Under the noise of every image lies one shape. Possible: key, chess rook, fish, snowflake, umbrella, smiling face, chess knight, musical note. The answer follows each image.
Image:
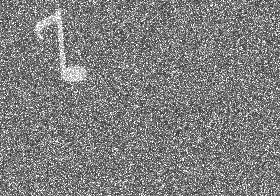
musical note
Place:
top left
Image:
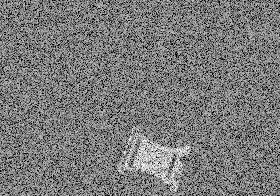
chess rook
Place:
bottom middle
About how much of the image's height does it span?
a third
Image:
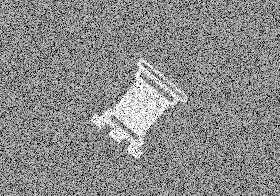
chess rook
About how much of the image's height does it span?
half
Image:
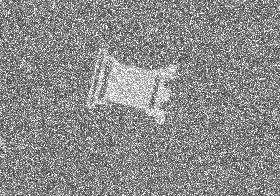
chess rook
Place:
centre
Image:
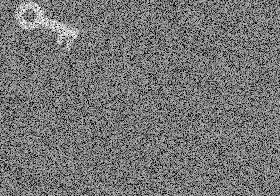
key
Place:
top left
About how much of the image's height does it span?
a quarter
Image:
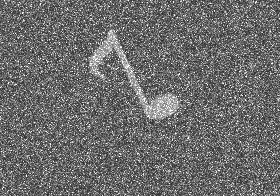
musical note
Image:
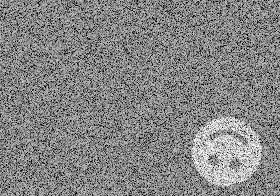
smiling face
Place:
bottom right
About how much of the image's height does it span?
a third
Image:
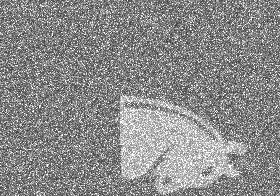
chess knight
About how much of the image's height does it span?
half
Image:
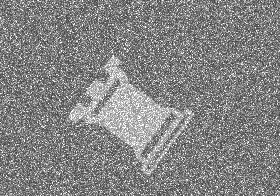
chess rook
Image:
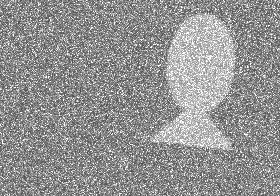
fish
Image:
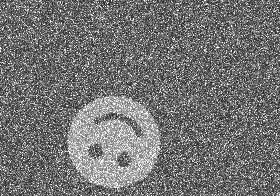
smiling face
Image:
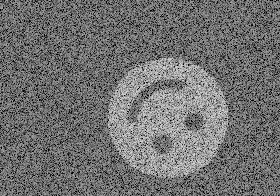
smiling face
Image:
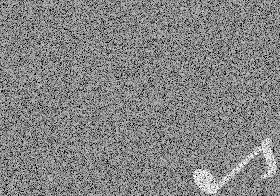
musical note
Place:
bottom right
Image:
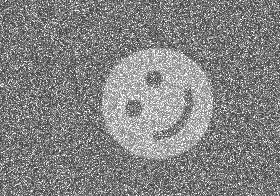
smiling face
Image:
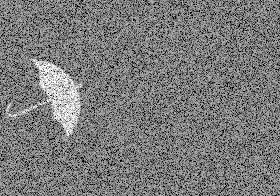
umbrella
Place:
middle left
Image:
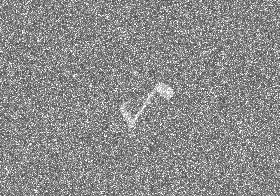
musical note
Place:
centre
